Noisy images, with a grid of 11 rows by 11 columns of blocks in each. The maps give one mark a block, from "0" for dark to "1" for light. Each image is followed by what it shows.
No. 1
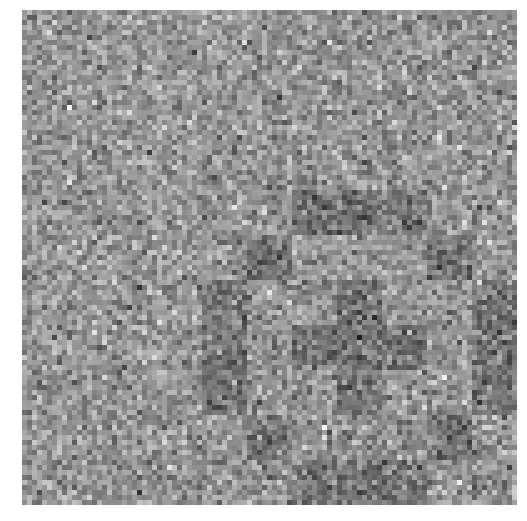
1 1 1 1 1 1 1 1 1 1 1
1 1 1 1 1 1 1 1 1 1 1
1 1 1 1 1 1 1 1 1 1 1
1 1 1 1 1 1 1 1 1 1 1
1 1 1 1 1 1 0 0 0 1 1
1 1 1 1 1 0 1 1 1 0 1
1 1 1 1 0 1 1 0 1 1 0
1 1 1 1 0 1 0 0 0 1 0
1 1 1 1 0 1 1 0 1 1 0
1 1 1 1 1 0 1 1 1 0 1
1 1 1 1 1 1 0 0 0 1 1
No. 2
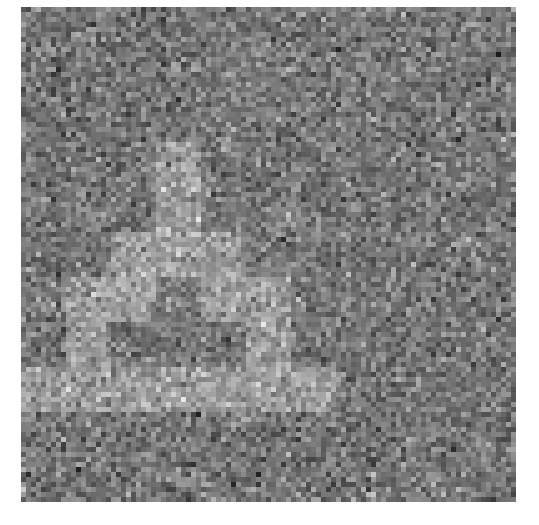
0 0 0 0 0 0 0 0 0 0 0
0 0 0 0 0 0 0 0 0 0 0
0 0 0 0 0 0 0 0 0 0 0
0 0 0 1 0 0 0 0 0 0 0
0 0 0 1 0 0 0 0 0 0 0
0 0 1 1 1 0 0 0 0 0 0
0 1 1 0 1 1 0 0 0 0 0
0 1 0 0 0 1 0 0 0 0 0
1 1 1 1 1 1 1 0 0 0 0
0 0 0 0 0 0 0 0 0 0 0
0 0 0 0 0 0 0 0 0 0 0
